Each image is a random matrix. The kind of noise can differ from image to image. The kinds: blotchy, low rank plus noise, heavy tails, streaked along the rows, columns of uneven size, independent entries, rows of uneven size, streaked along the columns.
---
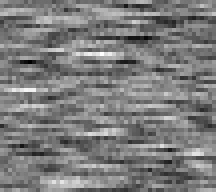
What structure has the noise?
streaked along the rows
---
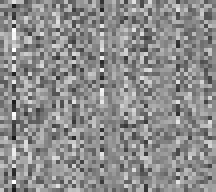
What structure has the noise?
columns of uneven size
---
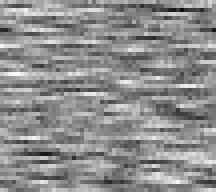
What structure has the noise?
streaked along the rows
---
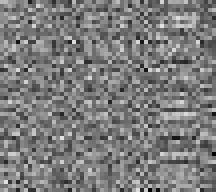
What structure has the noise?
low rank plus noise
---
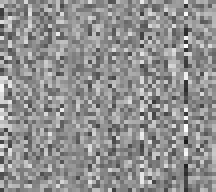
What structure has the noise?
columns of uneven size
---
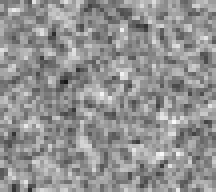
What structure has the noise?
blotchy
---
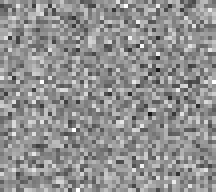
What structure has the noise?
low rank plus noise
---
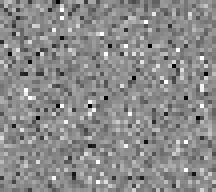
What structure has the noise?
heavy tails
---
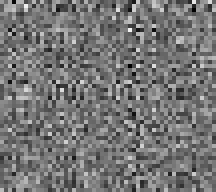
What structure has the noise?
low rank plus noise
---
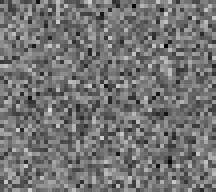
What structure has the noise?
independent entries
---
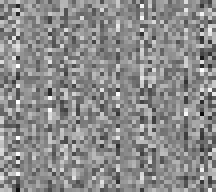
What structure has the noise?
columns of uneven size
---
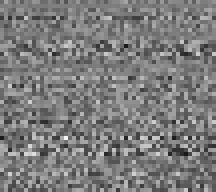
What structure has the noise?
rows of uneven size
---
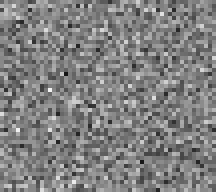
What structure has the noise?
independent entries
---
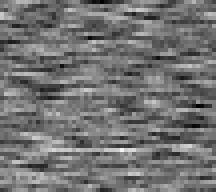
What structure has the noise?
streaked along the rows
